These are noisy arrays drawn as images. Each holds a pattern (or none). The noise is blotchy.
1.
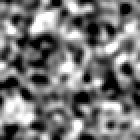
only noise
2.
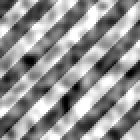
diagonal stripes
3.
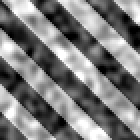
diagonal stripes
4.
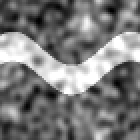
a wavy band
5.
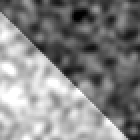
a sharp edge
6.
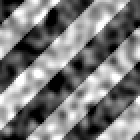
diagonal stripes
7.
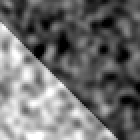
a sharp edge
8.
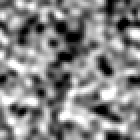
only noise
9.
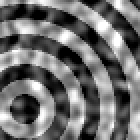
rings round one point
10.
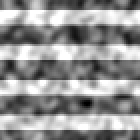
horizontal stripes
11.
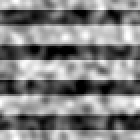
horizontal stripes
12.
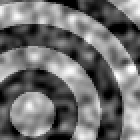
rings round one point
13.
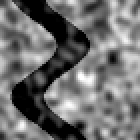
a wavy band
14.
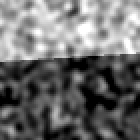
a sharp edge
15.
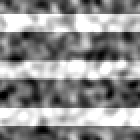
horizontal stripes
